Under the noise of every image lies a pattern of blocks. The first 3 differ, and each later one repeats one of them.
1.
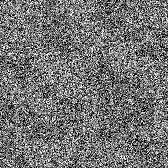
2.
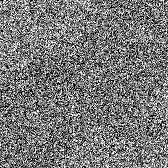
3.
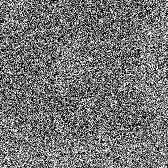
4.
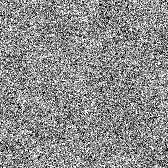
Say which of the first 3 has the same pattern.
1
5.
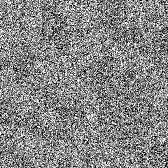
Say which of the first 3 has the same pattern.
1
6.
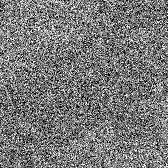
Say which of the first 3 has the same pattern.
2
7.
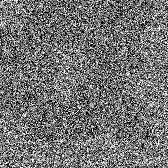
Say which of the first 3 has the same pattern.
3
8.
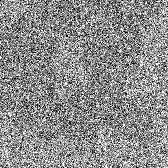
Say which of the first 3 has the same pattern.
3
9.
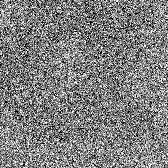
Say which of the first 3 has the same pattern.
3
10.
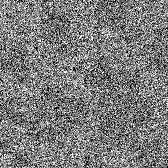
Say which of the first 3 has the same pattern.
1
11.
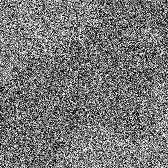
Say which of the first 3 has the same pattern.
2
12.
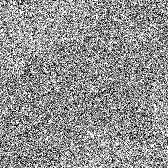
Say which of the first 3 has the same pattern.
2
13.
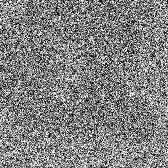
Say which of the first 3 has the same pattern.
3
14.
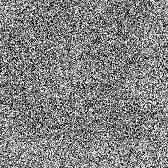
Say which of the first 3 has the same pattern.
3
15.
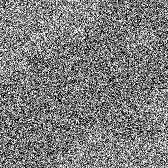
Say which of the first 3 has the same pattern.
2
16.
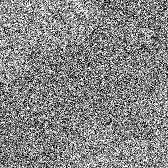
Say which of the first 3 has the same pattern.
2
